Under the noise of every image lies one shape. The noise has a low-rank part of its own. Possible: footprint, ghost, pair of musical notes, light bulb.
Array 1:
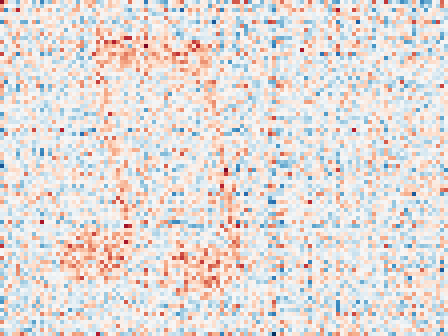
pair of musical notes
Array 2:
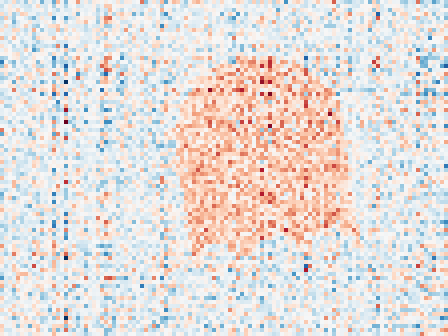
ghost
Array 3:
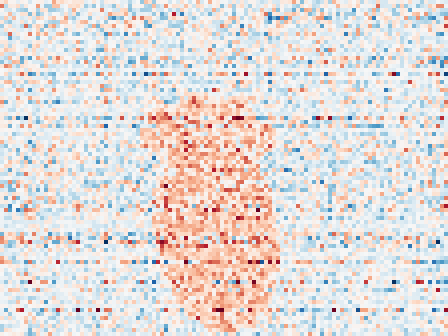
footprint
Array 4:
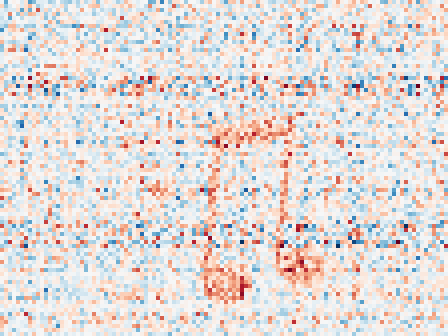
pair of musical notes
